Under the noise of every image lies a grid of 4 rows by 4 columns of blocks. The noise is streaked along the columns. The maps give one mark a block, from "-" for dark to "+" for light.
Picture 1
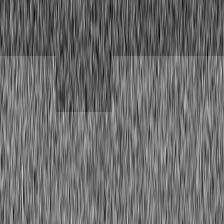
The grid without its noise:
- - - -
+ - + +
+ + + +
+ + + +
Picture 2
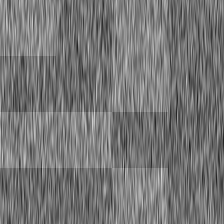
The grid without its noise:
+ - + -
- - + -
+ + - -
- - + -
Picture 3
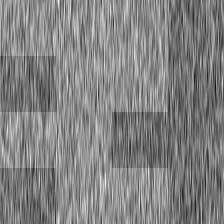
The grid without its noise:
+ + + -
- + + -
+ + - -
- + + -
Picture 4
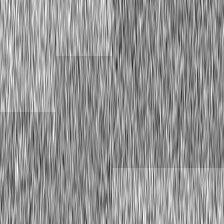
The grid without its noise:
+ + - -
+ - - -
- - - -
- - + +
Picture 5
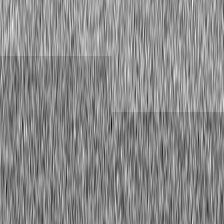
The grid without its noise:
+ + + +
- - + +
- - - -
- - - -
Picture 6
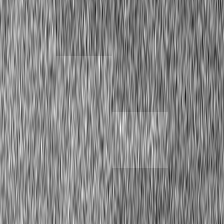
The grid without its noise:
+ - - -
+ + - -
+ + + -
+ + - -
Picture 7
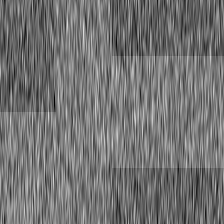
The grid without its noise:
- + - -
- + + +
+ + + +
+ + - -
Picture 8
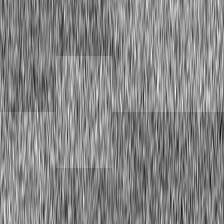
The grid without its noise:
- - + +
- + + +
+ + - -
+ - - -
